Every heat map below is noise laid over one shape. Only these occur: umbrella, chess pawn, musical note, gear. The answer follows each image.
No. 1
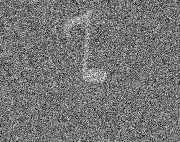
light musical note
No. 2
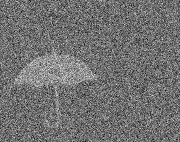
light umbrella
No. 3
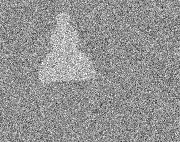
light chess pawn
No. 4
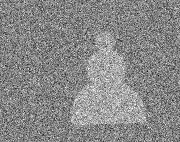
light chess pawn
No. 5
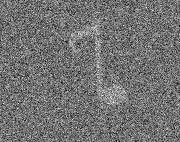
light musical note
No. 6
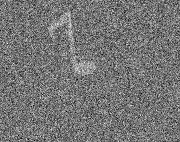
light musical note
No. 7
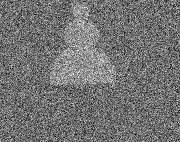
light chess pawn
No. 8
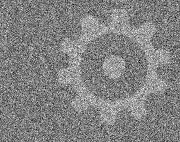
light gear
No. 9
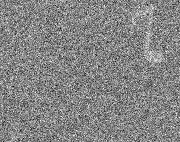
light musical note, top right
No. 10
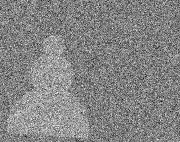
light chess pawn
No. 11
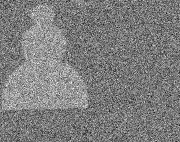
light chess pawn
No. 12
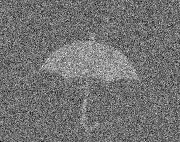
light umbrella
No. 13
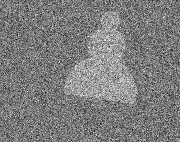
light chess pawn
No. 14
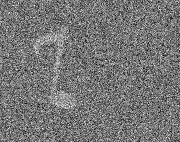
light musical note
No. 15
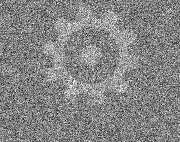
light gear
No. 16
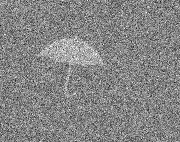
light umbrella
